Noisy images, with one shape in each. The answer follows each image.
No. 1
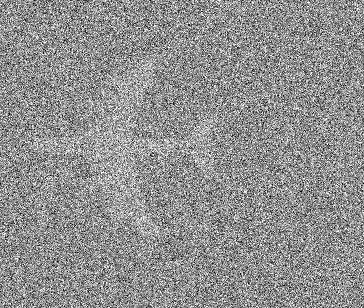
airplane
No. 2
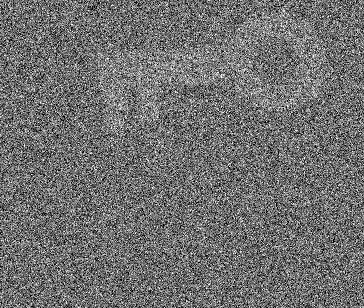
key
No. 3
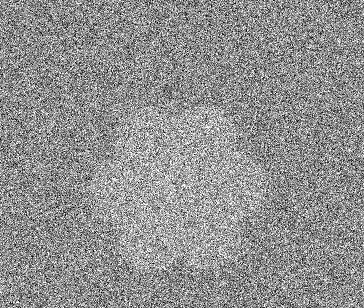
flower
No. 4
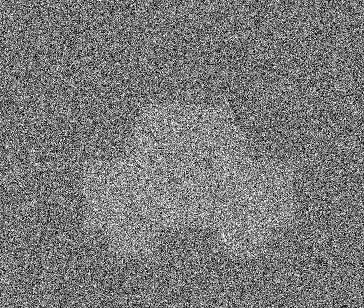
car
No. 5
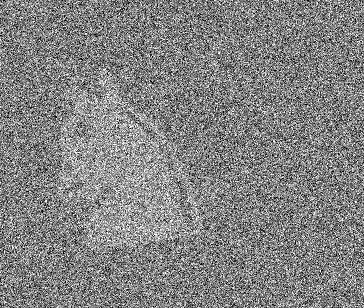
chess knight
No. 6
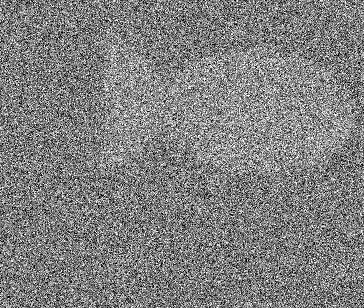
fish
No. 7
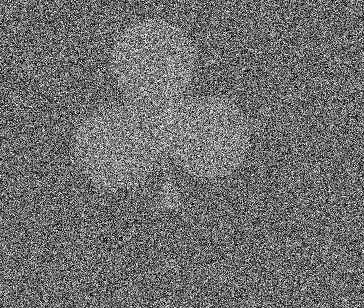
club
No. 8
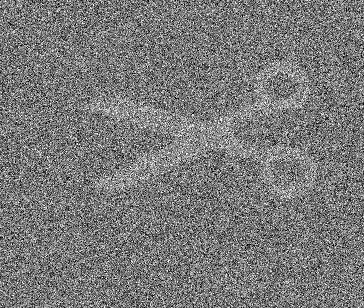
pair of scissors
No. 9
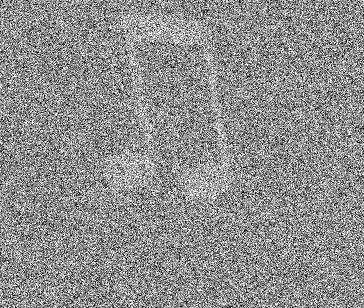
pair of musical notes
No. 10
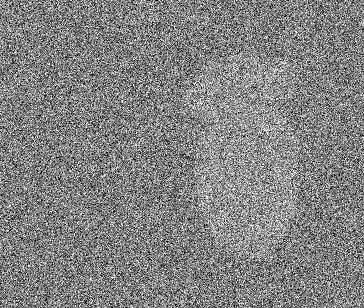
footprint
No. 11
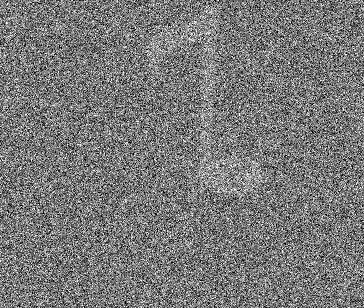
musical note
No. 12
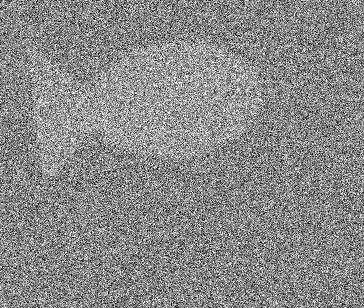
fish
